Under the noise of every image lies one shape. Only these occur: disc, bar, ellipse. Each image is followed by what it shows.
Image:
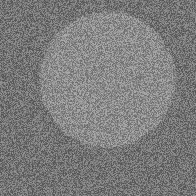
disc
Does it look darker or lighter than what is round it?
lighter
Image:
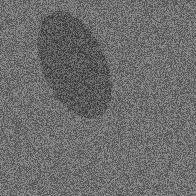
ellipse
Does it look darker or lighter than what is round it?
darker
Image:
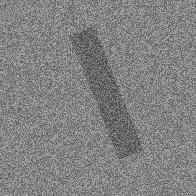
bar
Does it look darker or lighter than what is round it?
darker
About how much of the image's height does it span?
two thirds
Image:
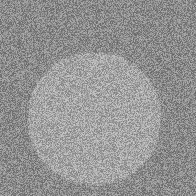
disc
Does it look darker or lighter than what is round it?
lighter
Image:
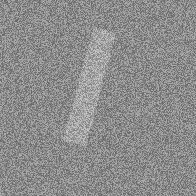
bar
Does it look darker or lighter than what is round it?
lighter
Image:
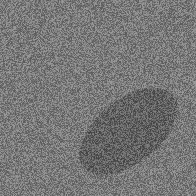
ellipse
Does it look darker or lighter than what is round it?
darker
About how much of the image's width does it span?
half
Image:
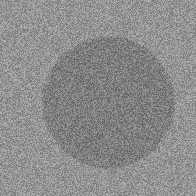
disc
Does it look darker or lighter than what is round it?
darker
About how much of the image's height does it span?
two thirds
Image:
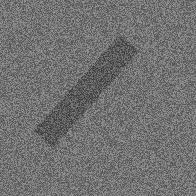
bar
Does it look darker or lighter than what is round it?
darker
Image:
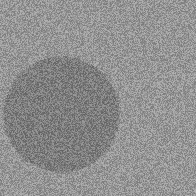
disc
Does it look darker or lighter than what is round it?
darker
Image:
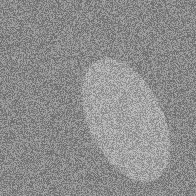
ellipse
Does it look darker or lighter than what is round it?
lighter
